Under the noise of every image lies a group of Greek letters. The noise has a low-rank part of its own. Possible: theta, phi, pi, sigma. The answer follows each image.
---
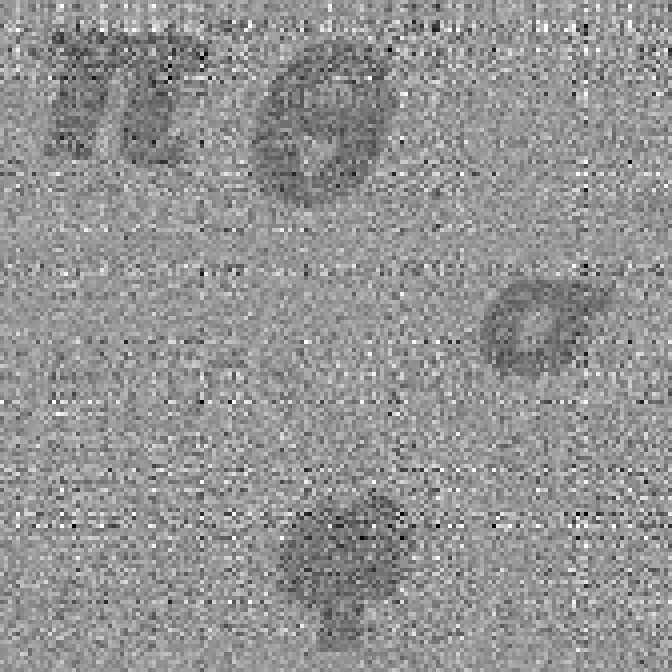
top left: pi; top middle: theta; middle right: sigma; bottom middle: phi
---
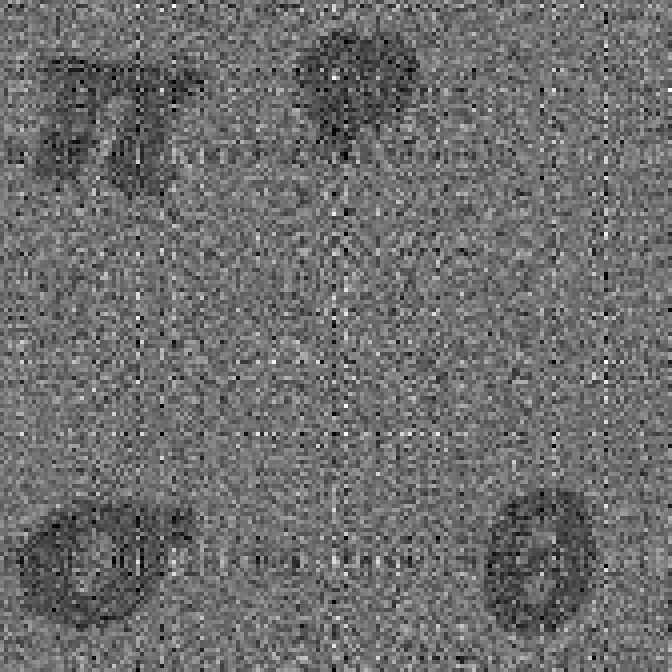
top left: pi; top middle: phi; bottom left: sigma; bottom right: theta
